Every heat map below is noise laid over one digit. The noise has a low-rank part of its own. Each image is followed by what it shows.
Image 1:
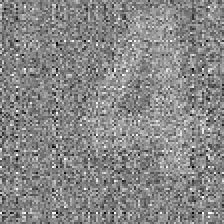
4
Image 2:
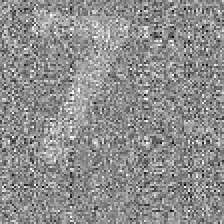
7
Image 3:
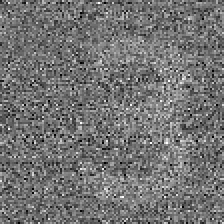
3
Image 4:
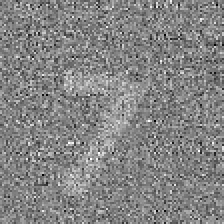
7
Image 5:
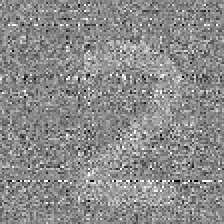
2
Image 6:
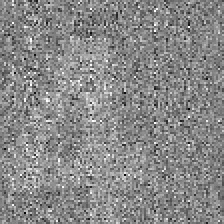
4
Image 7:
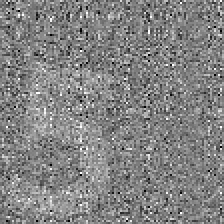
5
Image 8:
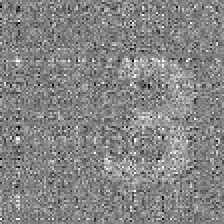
3
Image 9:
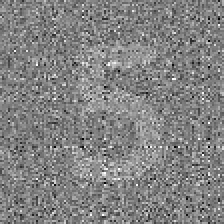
5
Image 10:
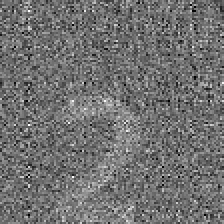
2
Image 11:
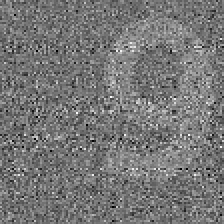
9
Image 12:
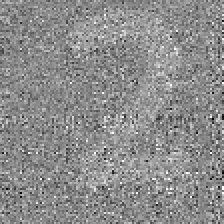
2
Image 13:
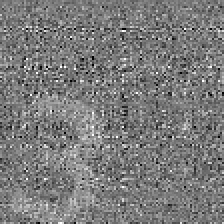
3
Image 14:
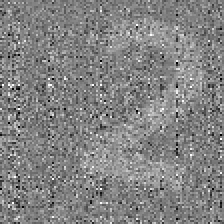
2
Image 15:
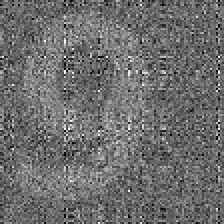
9
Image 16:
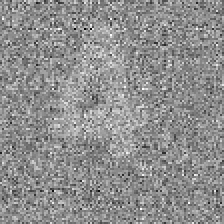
4
